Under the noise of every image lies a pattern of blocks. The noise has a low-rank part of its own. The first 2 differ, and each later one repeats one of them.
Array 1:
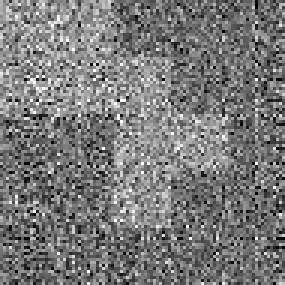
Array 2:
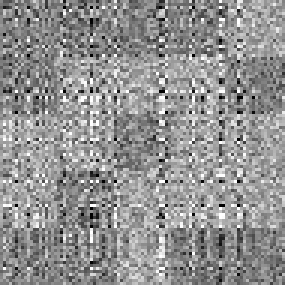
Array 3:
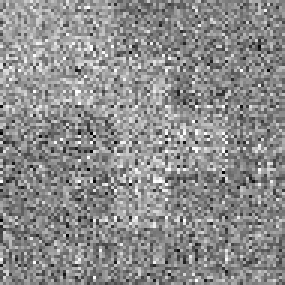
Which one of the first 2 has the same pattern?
1
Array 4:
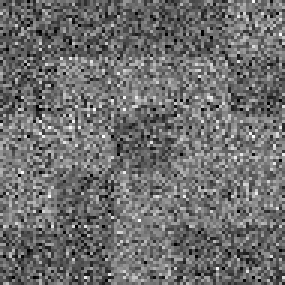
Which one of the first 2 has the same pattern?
2
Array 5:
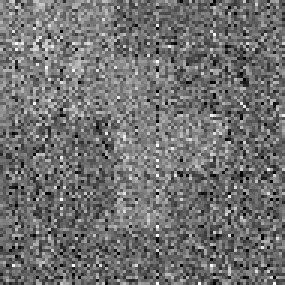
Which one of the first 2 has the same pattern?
1
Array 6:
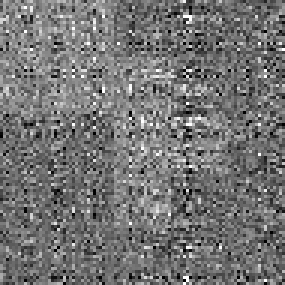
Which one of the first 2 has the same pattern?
1
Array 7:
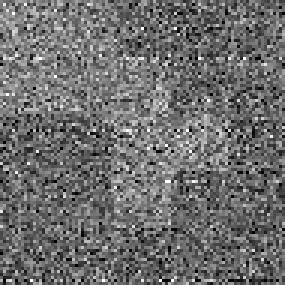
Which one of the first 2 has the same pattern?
1
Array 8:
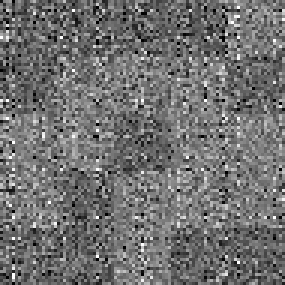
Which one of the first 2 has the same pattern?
2
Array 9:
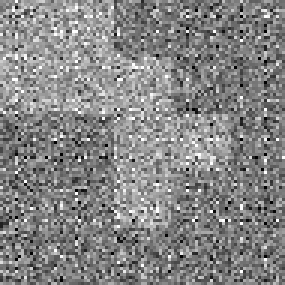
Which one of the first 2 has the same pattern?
1
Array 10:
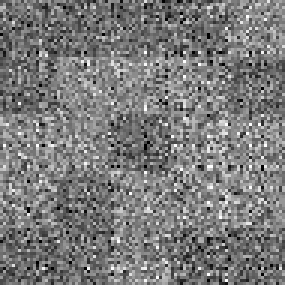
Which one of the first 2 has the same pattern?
2
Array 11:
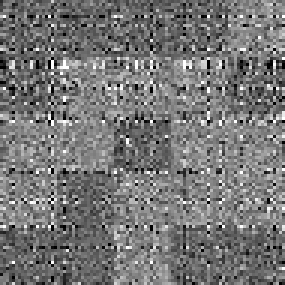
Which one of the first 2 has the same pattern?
2
